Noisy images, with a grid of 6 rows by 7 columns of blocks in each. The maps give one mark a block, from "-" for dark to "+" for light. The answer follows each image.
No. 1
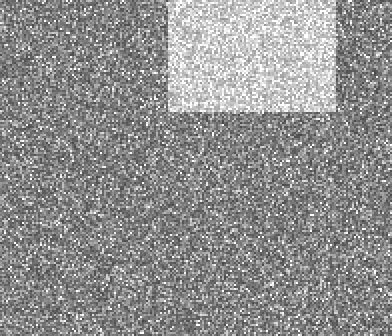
- - - + + + -
- - - + + + -
- - - - - - -
- - - - - - -
- - - - - - -
- - - - - - -
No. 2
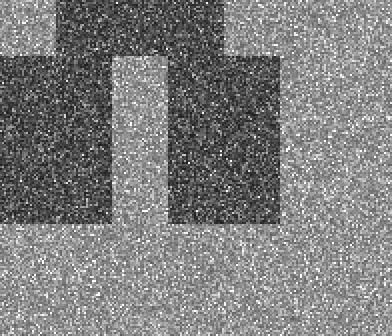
+ - - - + + +
- - + - - + +
- - + - - + +
- - + - - + +
+ + + + + + +
+ + + + + + +
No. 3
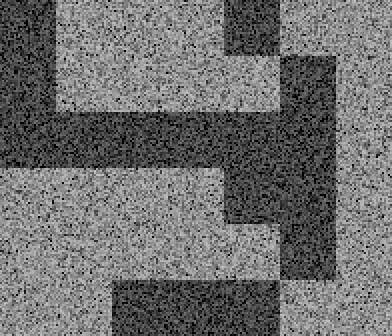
- + + + - + +
- + + + + - +
- - - - - - +
+ + + + - - +
+ + + + + - +
+ + - - - + +
